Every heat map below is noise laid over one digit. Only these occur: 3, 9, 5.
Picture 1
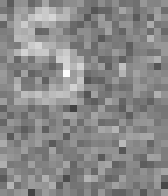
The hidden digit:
5
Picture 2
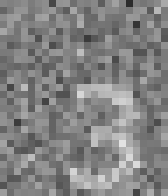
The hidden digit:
3
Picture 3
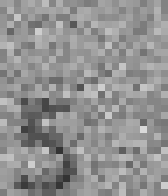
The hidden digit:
5
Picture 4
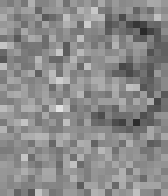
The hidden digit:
3
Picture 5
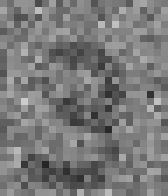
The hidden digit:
3
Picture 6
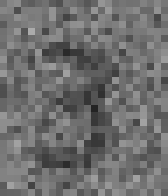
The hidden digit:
3
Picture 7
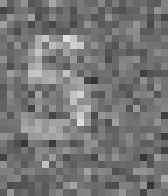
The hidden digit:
5
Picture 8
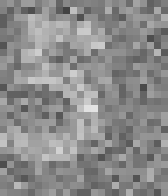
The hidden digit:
5
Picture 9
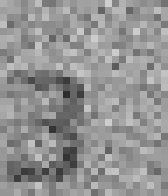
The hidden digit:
3
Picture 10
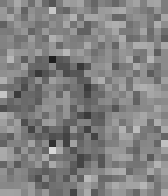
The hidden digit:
9
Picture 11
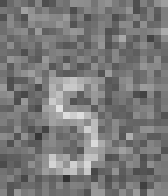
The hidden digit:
5
